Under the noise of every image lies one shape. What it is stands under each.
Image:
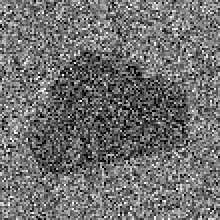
dark cloud
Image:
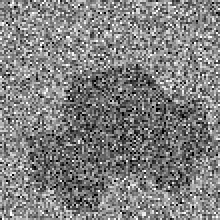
dark car
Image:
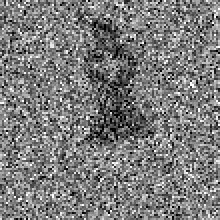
dark chess bishop
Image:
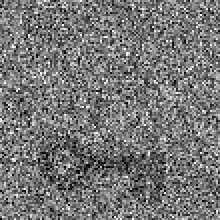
dark key
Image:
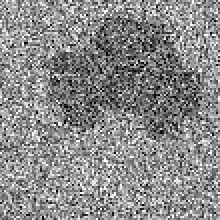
dark car
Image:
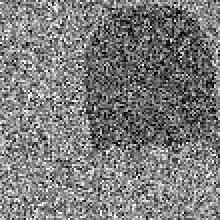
dark ghost
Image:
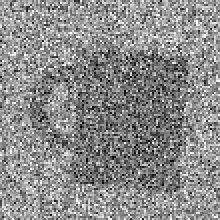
dark cup
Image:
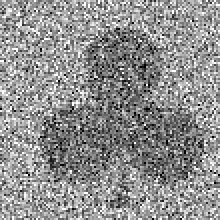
dark club
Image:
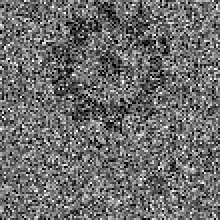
dark gear
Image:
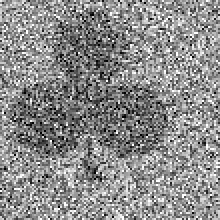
dark club
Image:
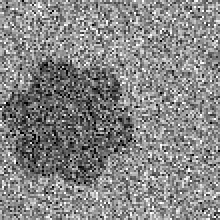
dark flower
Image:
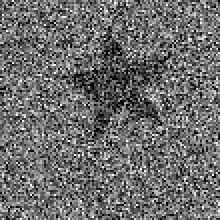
dark star
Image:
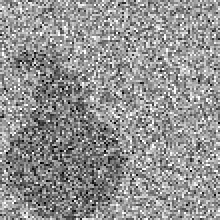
dark pear
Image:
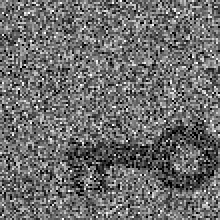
dark key
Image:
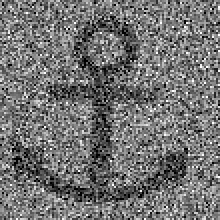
dark anchor
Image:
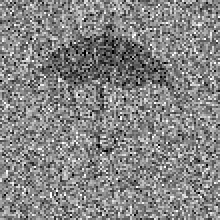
dark umbrella
